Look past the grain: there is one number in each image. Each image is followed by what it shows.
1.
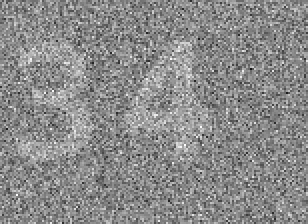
34
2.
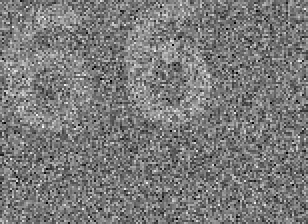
66
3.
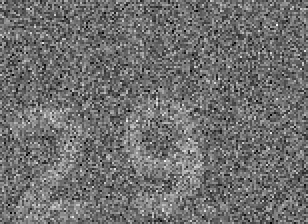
29
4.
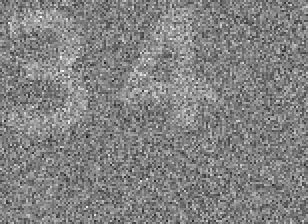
34
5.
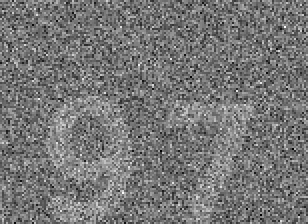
97
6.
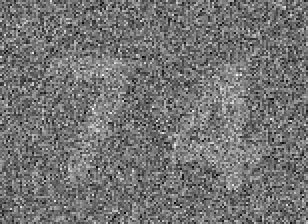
74
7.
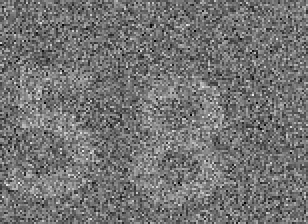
58
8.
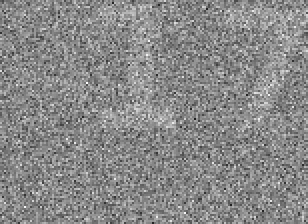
17
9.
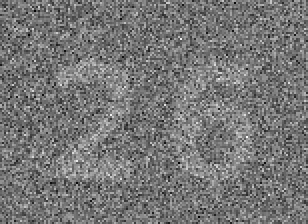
26
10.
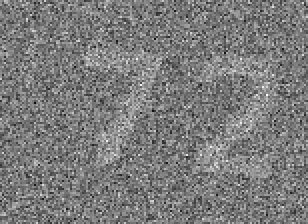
72
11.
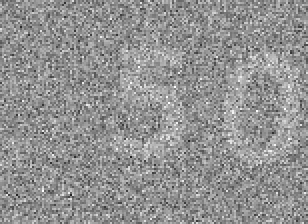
50
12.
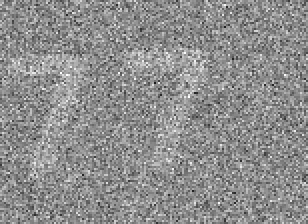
77
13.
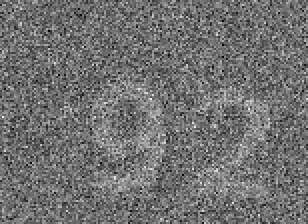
92
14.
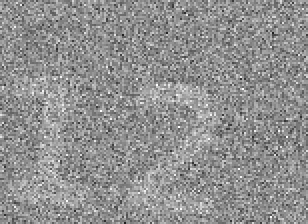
12
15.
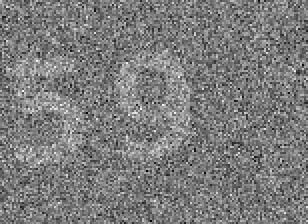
59
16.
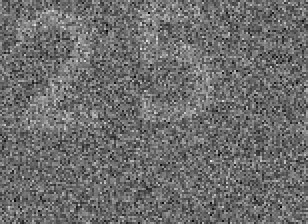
25
